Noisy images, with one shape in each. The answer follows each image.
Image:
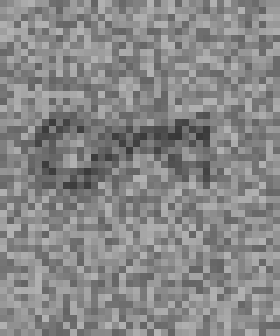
key
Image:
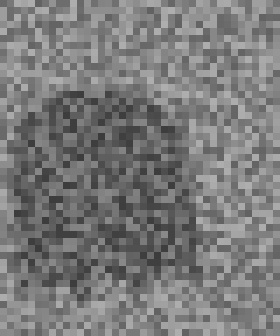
ghost
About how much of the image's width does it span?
two thirds
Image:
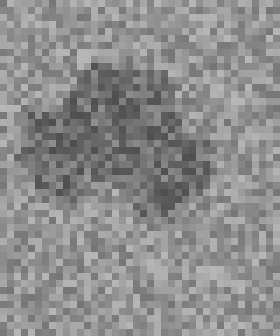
car
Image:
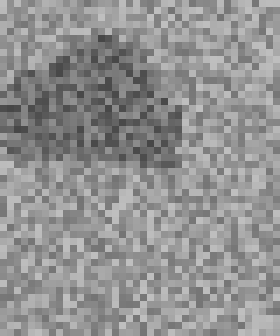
cloud
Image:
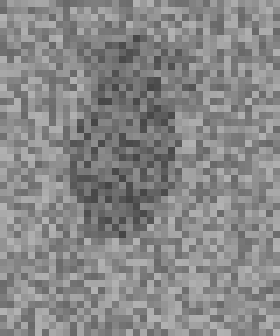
footprint
